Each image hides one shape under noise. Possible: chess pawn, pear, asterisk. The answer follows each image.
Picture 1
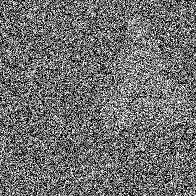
chess pawn
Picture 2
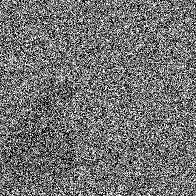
pear
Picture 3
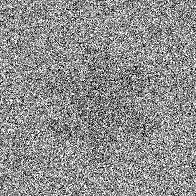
asterisk
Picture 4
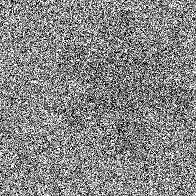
asterisk
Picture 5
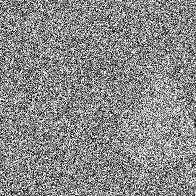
pear
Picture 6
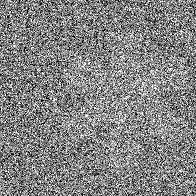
asterisk
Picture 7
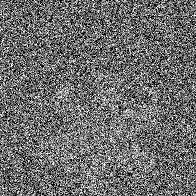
asterisk
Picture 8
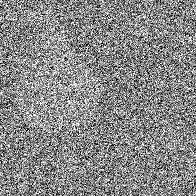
pear
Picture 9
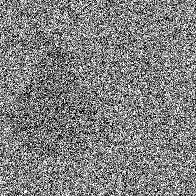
pear
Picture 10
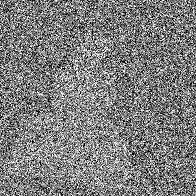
chess pawn
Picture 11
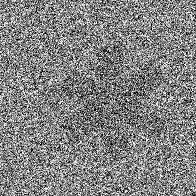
asterisk
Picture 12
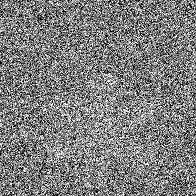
asterisk
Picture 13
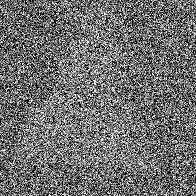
chess pawn
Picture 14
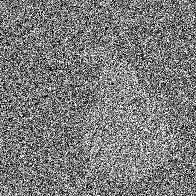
pear
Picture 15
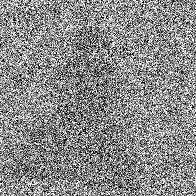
chess pawn
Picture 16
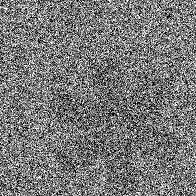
asterisk
